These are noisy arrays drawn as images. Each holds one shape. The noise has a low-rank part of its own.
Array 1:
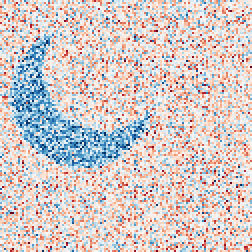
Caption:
blue crescent
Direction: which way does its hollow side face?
up and right
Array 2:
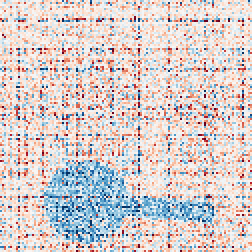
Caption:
blue lollipop
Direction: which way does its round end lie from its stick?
left
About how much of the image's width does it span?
two thirds
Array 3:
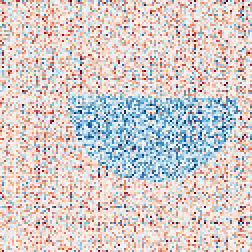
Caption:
blue half disc
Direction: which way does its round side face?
down
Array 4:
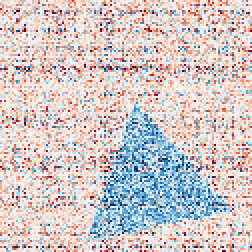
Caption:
blue triangle
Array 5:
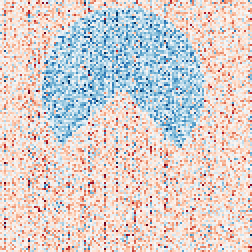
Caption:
blue disc with a wedge cut out
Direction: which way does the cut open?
down
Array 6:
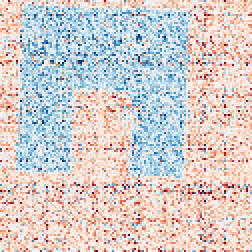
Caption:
blue square with a notch
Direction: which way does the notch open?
down
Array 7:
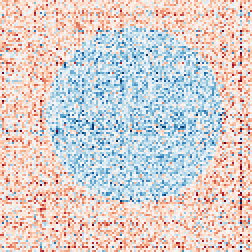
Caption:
blue disc
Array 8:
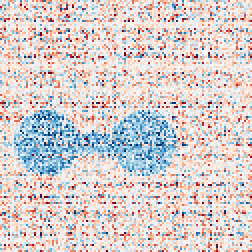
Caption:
blue dumbbell
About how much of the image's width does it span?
two thirds
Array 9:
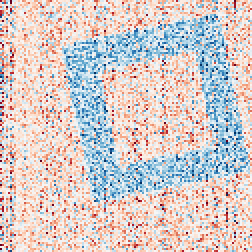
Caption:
blue square frame
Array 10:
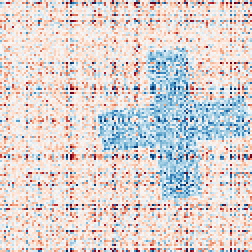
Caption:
blue cross
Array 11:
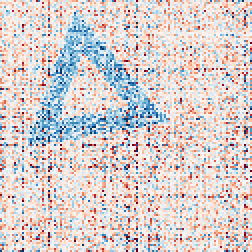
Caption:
blue triangle frame
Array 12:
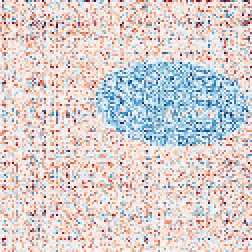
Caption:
blue ellipse
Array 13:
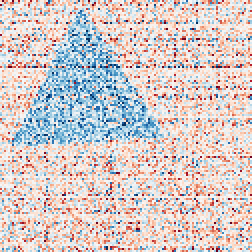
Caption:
blue triangle
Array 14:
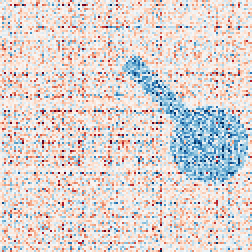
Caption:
blue lollipop
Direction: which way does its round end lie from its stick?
down and right
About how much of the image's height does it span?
half
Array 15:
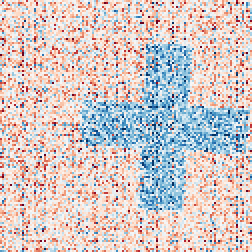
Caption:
blue cross
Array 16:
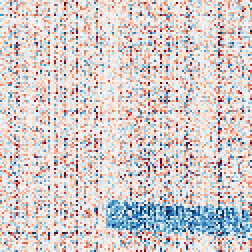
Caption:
blue bar
